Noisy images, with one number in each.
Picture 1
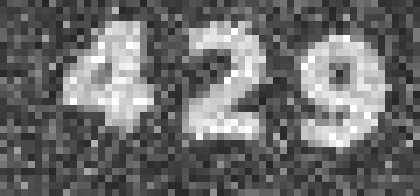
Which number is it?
429
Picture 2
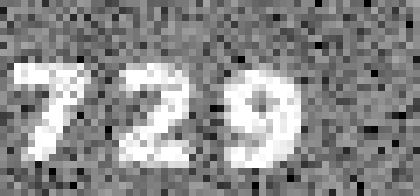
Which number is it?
729
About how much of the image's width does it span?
two thirds
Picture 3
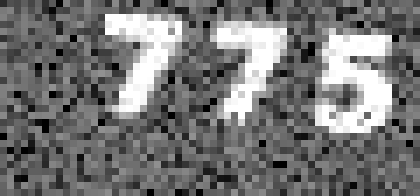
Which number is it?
775
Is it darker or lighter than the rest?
lighter
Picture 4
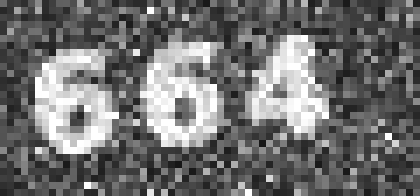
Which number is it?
664
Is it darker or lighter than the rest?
lighter
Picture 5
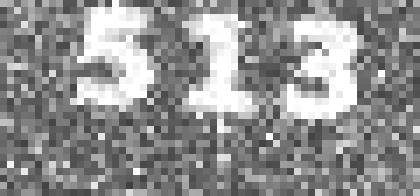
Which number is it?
513
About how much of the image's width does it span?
two thirds
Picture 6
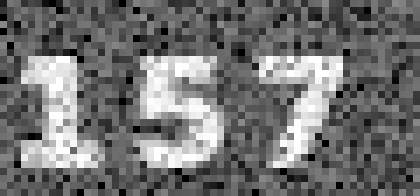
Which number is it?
157
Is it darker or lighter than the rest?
lighter
